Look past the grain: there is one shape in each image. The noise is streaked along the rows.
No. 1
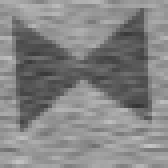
bow tie
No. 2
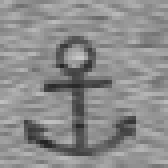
anchor
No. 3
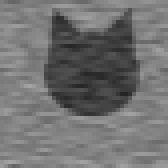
cat's head
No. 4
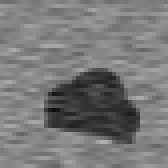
cloud
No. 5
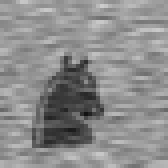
chess knight
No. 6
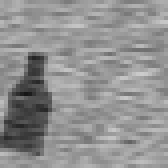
bottle
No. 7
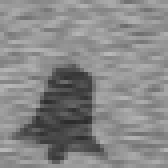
bell
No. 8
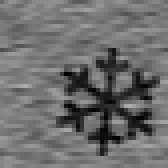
snowflake
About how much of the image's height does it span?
two thirds
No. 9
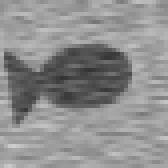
fish
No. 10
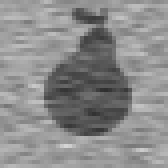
pear
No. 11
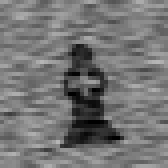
chess bishop
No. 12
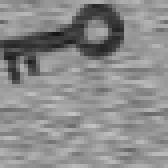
key
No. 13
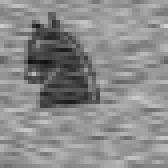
chess knight
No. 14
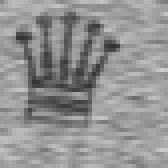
chess queen
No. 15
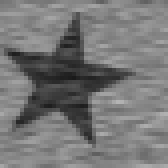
star
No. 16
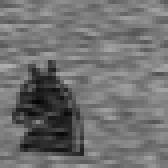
chess knight
